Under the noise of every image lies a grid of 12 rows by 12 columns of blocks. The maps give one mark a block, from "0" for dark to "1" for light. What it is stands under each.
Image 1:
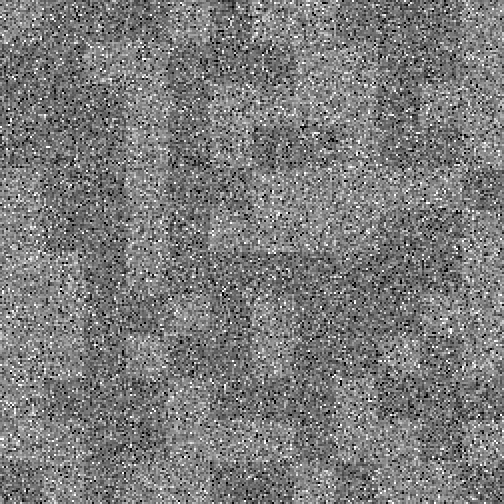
1 0 0 0 1 0 1 1 0 0 0 1
0 0 1 1 0 0 0 1 1 0 0 1
0 0 0 1 0 1 1 1 1 0 1 1
0 0 0 1 0 1 0 0 1 0 0 1
1 0 0 1 0 0 1 1 1 1 1 0
1 0 0 1 0 1 1 1 1 0 0 1
1 1 0 1 0 0 0 0 0 0 0 1
1 1 0 0 1 0 1 0 0 0 1 1
1 1 0 1 0 0 1 0 0 1 0 1
1 0 0 0 1 0 0 0 1 0 0 0
1 1 0 0 1 1 1 0 1 1 0 1
0 1 0 1 1 0 0 1 0 1 1 0
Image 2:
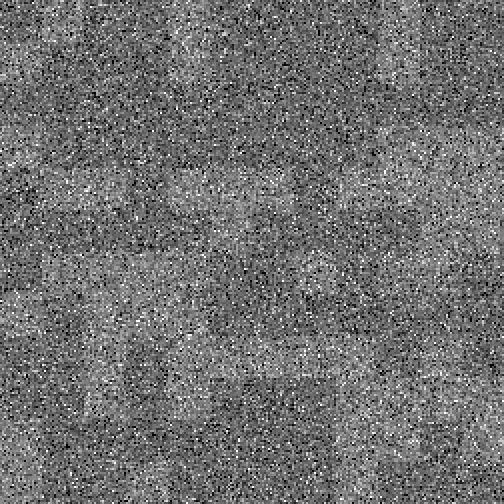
0 1 0 0 1 0 0 0 0 1 0 0
1 0 0 0 1 0 0 0 0 1 0 0
0 0 0 0 0 0 0 0 0 0 0 0
1 0 0 0 0 0 0 0 0 1 1 1
0 1 1 0 1 1 1 0 1 1 1 1
0 0 0 0 0 1 0 0 0 0 1 1
0 1 1 1 1 0 0 1 0 1 1 0
1 0 1 1 1 0 0 0 0 0 0 0
0 0 1 0 1 1 1 1 1 0 1 0
0 0 1 0 1 0 0 0 1 1 1 1
1 0 0 0 0 0 0 0 1 1 0 1
1 0 0 1 0 0 0 0 1 0 0 0
